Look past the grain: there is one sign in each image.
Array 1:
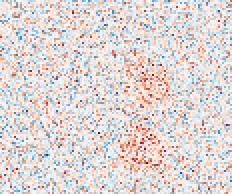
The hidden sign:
colon
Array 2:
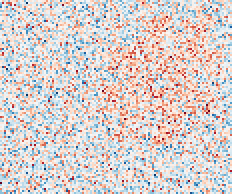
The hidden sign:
hash sign
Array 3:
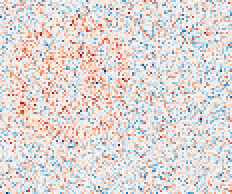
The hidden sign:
at sign
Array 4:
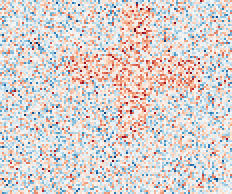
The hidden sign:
plus sign
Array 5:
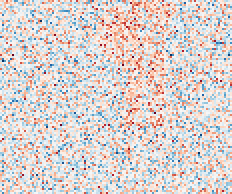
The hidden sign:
pilcrow
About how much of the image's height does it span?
two thirds
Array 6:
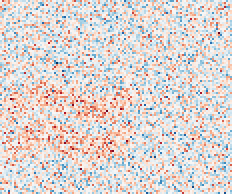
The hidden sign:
approximately sign
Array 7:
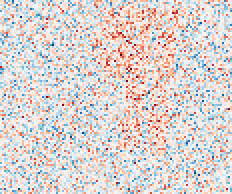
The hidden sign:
pilcrow
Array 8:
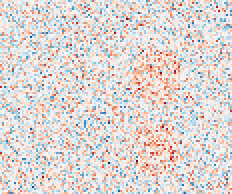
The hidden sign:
colon
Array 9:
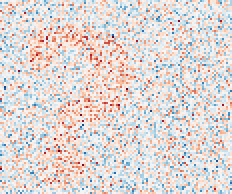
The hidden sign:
question mark
